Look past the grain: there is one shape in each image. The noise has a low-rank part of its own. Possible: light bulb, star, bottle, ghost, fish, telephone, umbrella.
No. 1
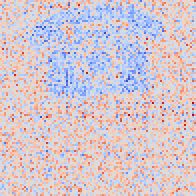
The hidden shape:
telephone
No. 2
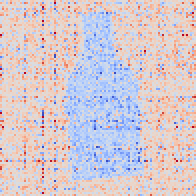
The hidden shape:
bottle
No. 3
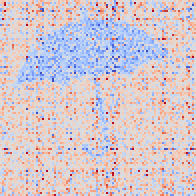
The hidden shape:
umbrella
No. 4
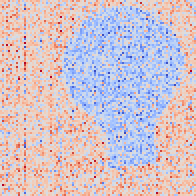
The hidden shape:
light bulb
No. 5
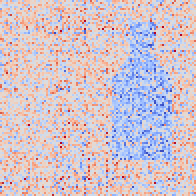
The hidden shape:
bottle
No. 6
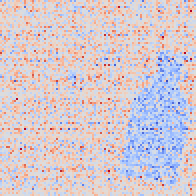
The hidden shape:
bottle
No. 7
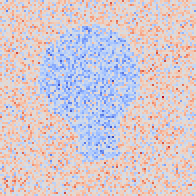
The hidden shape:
light bulb
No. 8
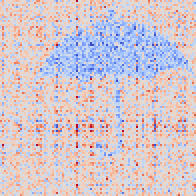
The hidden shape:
umbrella
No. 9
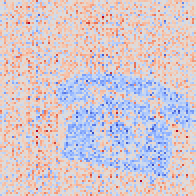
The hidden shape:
telephone
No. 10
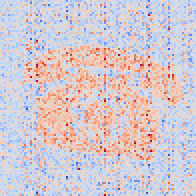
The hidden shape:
telephone
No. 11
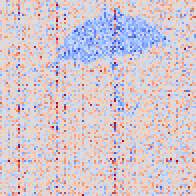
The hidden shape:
umbrella
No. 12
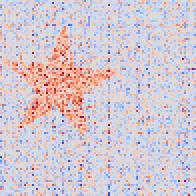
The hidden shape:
star
